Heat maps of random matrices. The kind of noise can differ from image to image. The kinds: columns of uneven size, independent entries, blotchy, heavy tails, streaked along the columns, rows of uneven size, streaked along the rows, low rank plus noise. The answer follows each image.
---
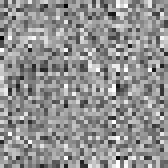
low rank plus noise
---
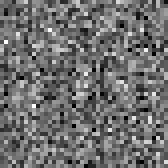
low rank plus noise
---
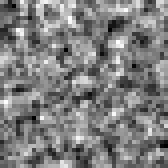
blotchy
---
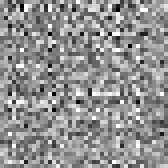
low rank plus noise
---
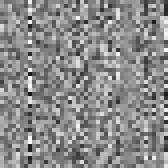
columns of uneven size
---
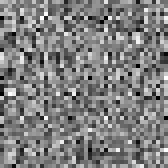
low rank plus noise
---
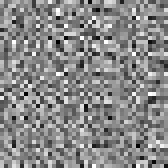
low rank plus noise
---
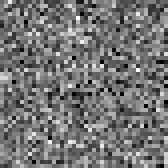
independent entries
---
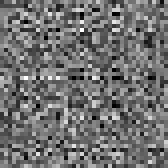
low rank plus noise
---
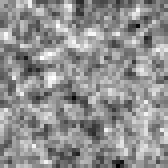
blotchy
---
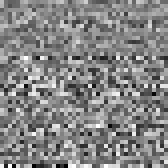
rows of uneven size
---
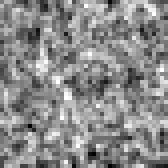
blotchy
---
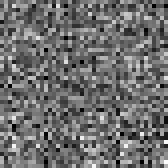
low rank plus noise
